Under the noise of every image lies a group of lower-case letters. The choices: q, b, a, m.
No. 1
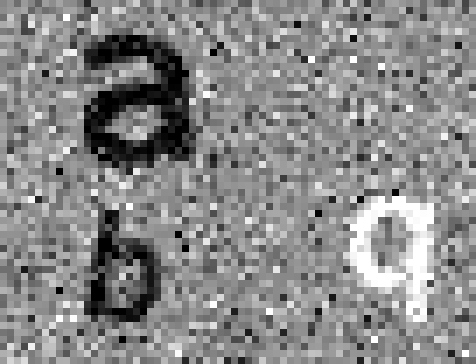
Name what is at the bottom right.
q
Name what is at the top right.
nothing
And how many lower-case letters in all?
3
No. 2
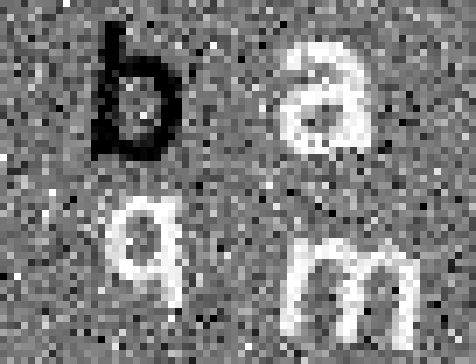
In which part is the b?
top left
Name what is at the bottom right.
m
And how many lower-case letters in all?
4
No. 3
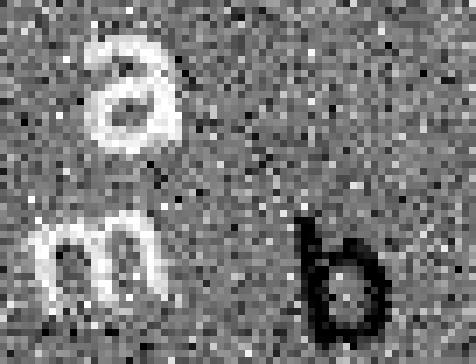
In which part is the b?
bottom right
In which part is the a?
top left
